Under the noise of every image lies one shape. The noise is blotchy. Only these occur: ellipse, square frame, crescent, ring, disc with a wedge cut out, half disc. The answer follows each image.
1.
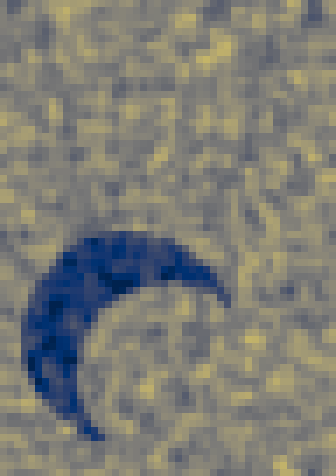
crescent
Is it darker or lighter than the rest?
darker
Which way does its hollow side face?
down and right
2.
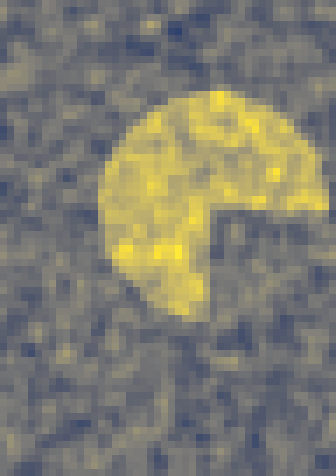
disc with a wedge cut out
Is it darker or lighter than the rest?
lighter
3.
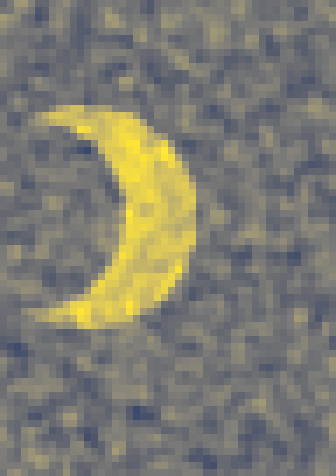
crescent
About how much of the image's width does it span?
half
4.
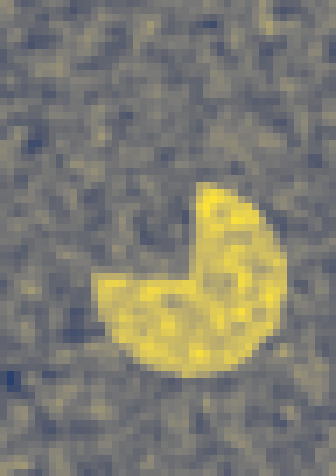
disc with a wedge cut out
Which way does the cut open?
up and left
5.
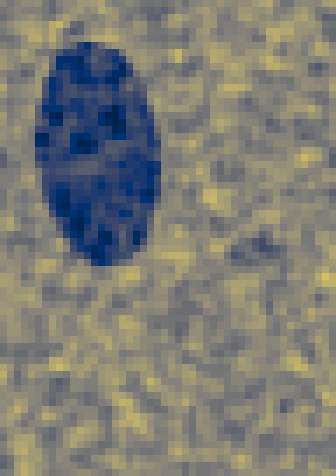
ellipse
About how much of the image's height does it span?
half
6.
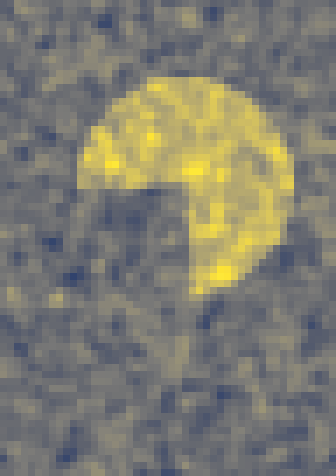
disc with a wedge cut out
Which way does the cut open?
down and left
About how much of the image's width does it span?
two thirds
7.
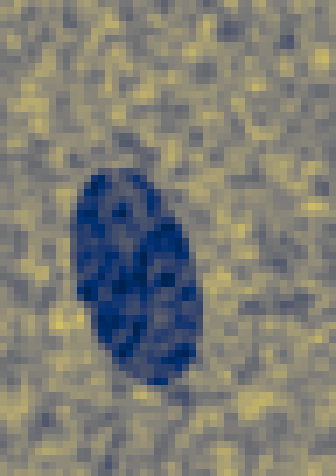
ellipse
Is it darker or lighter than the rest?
darker
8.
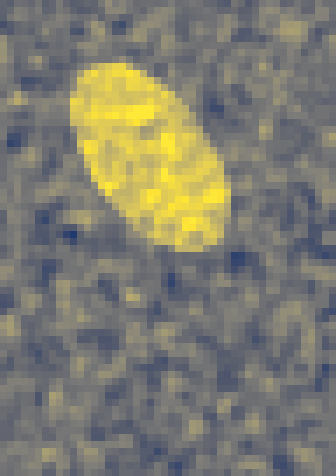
ellipse
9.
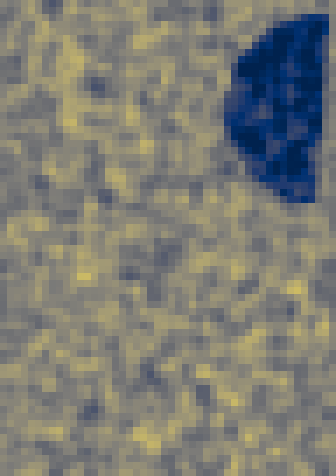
half disc
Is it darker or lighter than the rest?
darker
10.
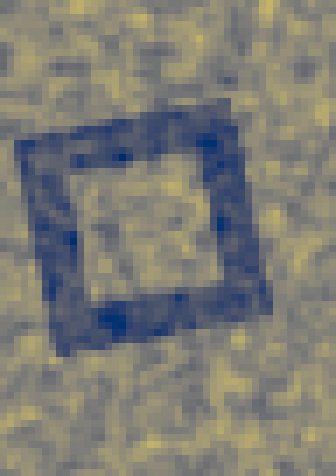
square frame
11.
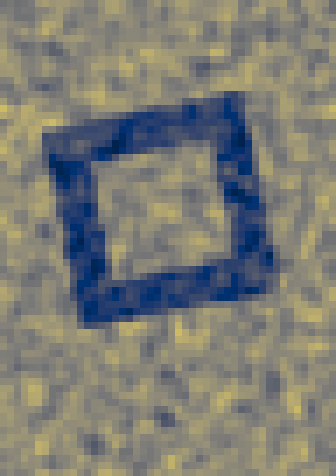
square frame
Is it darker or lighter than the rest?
darker
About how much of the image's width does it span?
two thirds
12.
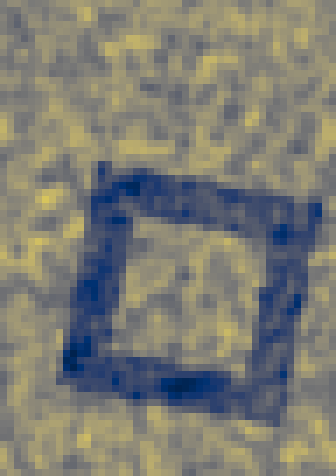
square frame
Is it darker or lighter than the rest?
darker
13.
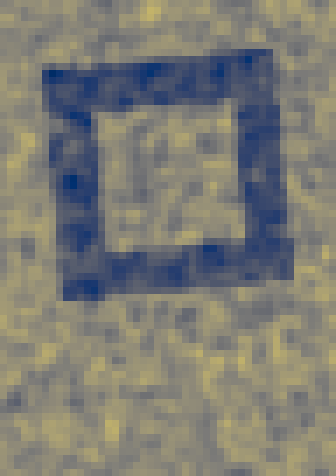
square frame
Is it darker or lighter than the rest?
darker
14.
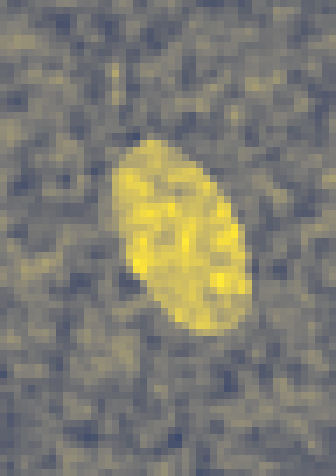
ellipse
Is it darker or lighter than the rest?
lighter
